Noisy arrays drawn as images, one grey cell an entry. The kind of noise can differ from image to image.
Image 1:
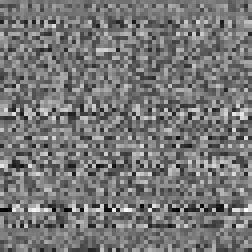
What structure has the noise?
rows of uneven size
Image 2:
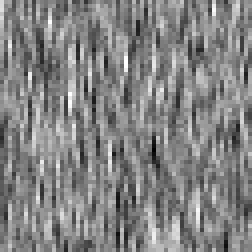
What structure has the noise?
streaked along the columns
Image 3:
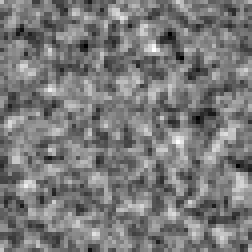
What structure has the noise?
blotchy
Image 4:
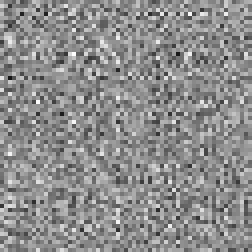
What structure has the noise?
low rank plus noise
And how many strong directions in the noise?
three or four
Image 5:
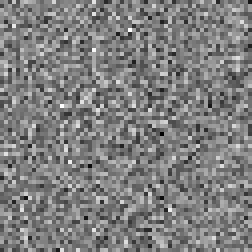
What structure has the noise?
low rank plus noise
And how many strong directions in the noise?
five to eight
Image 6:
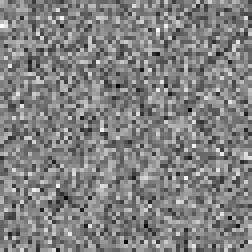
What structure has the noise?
independent entries
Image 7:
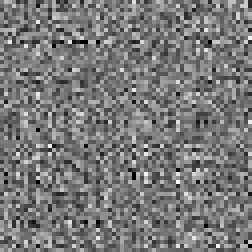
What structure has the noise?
low rank plus noise
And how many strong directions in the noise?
five to eight
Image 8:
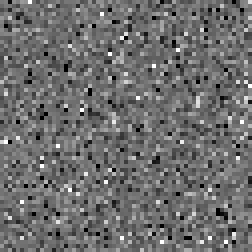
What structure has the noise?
heavy tails
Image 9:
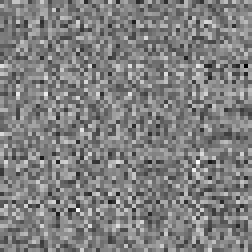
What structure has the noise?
low rank plus noise
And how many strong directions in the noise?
five to eight
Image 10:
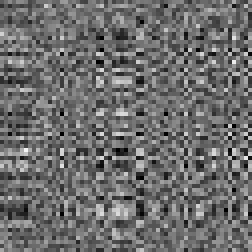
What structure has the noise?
low rank plus noise
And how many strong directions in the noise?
one
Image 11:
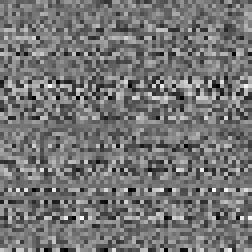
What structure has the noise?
rows of uneven size
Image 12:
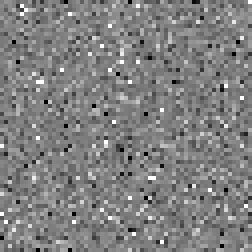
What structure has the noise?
heavy tails
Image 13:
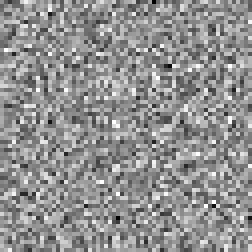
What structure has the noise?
low rank plus noise
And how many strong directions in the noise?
five to eight
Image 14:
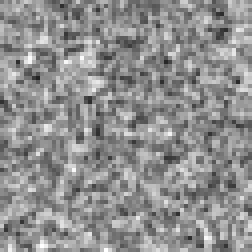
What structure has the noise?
blotchy
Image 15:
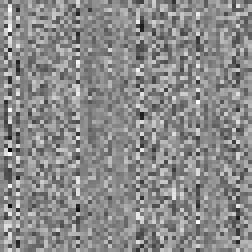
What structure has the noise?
columns of uneven size
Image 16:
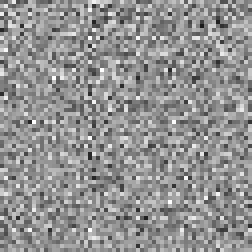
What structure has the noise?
low rank plus noise
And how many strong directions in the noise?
five to eight
